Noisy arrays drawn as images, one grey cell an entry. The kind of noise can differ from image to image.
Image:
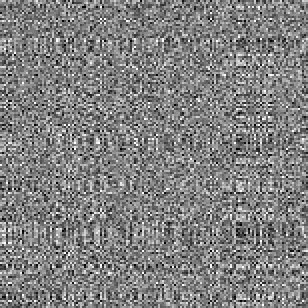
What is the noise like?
low rank plus noise
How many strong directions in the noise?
one
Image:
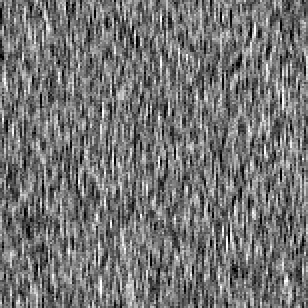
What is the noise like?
streaked along the columns
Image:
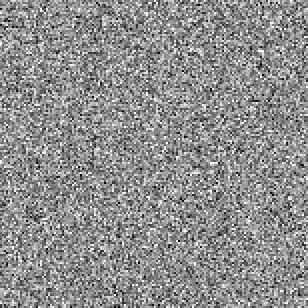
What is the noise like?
independent entries
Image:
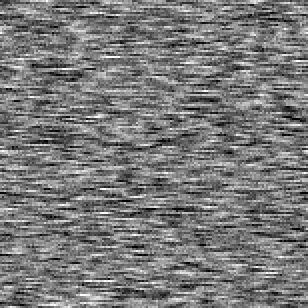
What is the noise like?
streaked along the rows
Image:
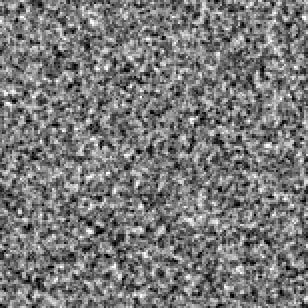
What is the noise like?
blotchy
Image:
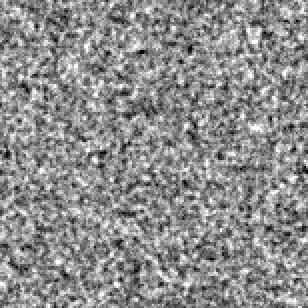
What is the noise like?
blotchy
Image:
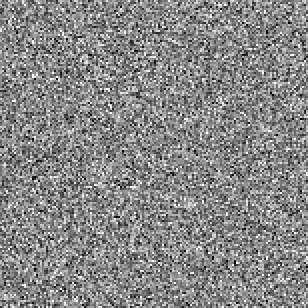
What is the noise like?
independent entries
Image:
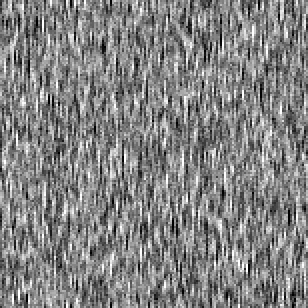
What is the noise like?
streaked along the columns
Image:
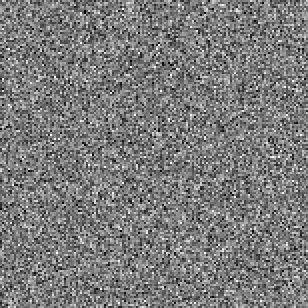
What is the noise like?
independent entries
